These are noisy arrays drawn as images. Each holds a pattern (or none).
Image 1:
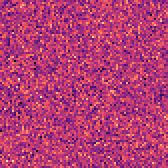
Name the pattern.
only noise
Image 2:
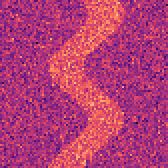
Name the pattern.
a wavy band
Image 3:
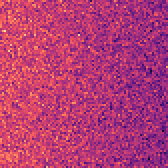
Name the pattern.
a smooth slope
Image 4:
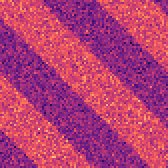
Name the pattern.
diagonal stripes
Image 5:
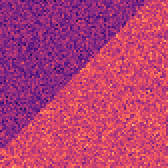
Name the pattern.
a sharp edge
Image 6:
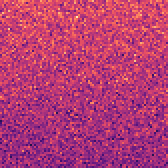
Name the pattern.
a smooth slope
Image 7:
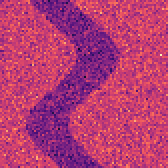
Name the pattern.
a wavy band
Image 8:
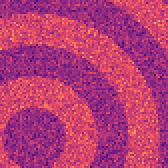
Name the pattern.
rings round one point
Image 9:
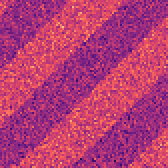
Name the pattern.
diagonal stripes
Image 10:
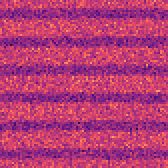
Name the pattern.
horizontal stripes
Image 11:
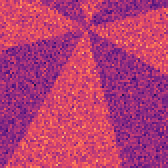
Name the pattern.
spokes from one point
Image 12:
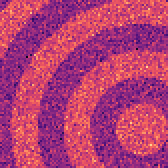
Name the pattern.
rings round one point
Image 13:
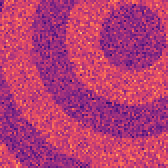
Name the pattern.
rings round one point
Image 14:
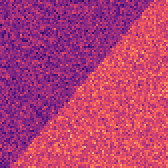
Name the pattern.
a sharp edge
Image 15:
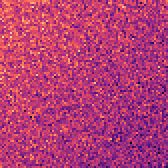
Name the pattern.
a smooth slope
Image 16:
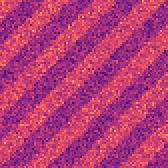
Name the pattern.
diagonal stripes
